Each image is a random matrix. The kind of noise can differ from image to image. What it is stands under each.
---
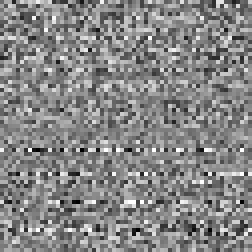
rows of uneven size
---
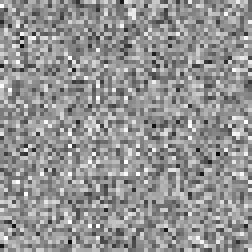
low rank plus noise
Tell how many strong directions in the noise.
five to eight
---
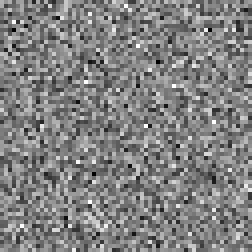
independent entries
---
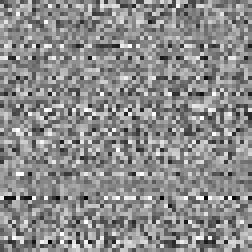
rows of uneven size
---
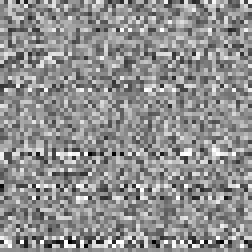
rows of uneven size
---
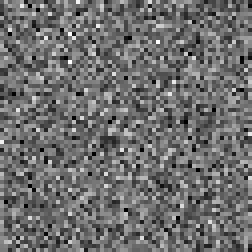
independent entries
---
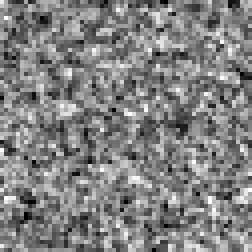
blotchy
